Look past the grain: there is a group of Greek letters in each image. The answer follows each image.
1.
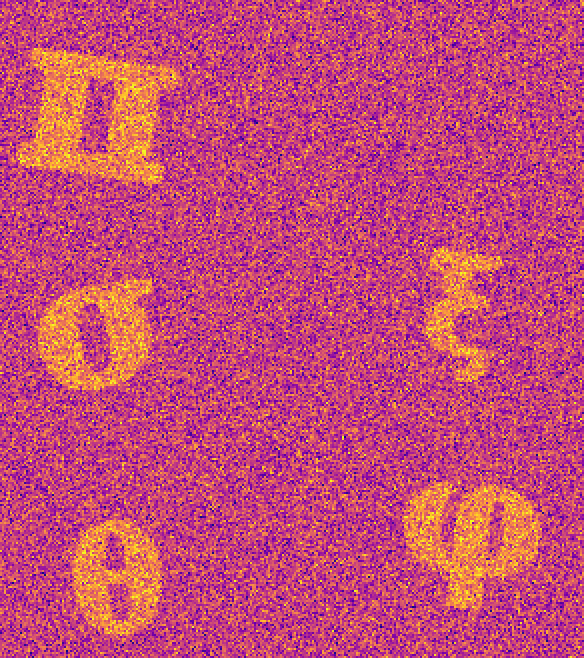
top left: pi; middle left: sigma; middle right: xi; bottom left: theta; bottom right: phi
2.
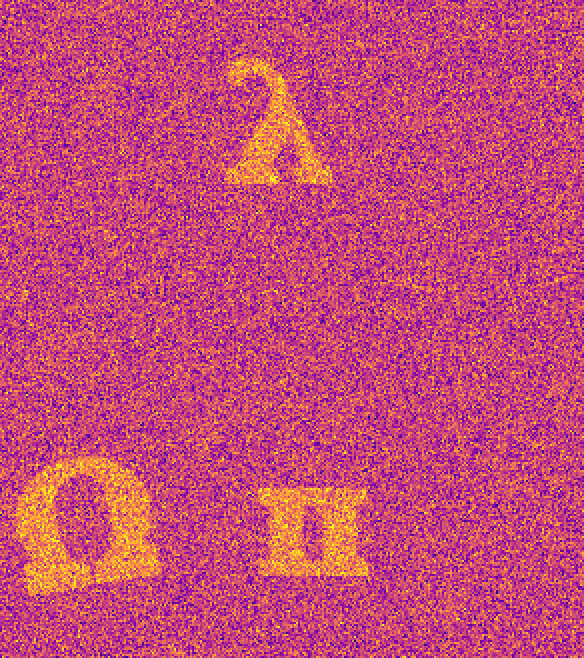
top middle: lambda; bottom left: omega; bottom middle: pi
